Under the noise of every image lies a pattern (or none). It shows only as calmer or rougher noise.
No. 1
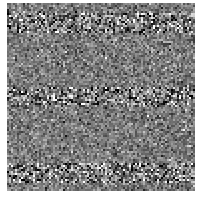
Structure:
bands of rows
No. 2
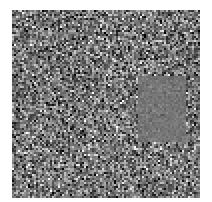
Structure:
one block
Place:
middle right
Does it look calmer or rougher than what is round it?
calmer
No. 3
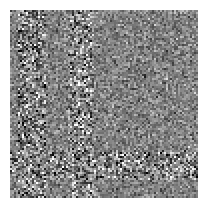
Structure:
bands of rows crossing bands of columns
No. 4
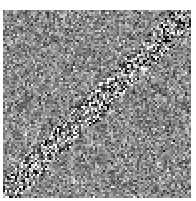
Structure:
a diagonal band
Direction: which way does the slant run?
bottom left to top right
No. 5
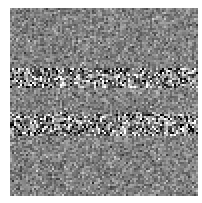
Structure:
bands of rows
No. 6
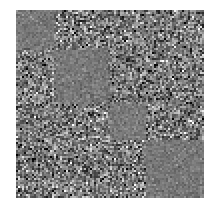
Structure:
blocks along the diagonal
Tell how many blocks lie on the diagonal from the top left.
4
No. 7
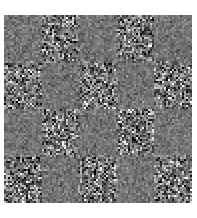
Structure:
a checkerboard
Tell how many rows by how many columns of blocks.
4 by 5
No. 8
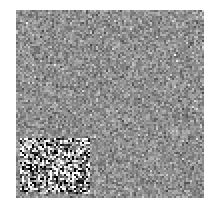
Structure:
one block
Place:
bottom left
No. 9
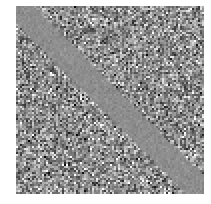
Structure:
a diagonal band
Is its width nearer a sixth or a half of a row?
a sixth
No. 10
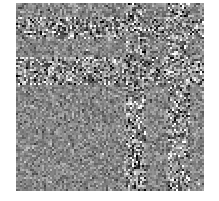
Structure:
bands of rows crossing bands of columns
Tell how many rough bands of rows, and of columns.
2 and 2
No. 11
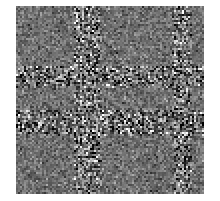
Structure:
bands of rows crossing bands of columns
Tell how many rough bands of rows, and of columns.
2 and 2
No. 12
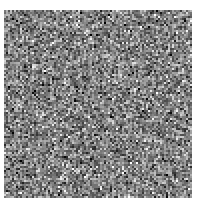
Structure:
only noise
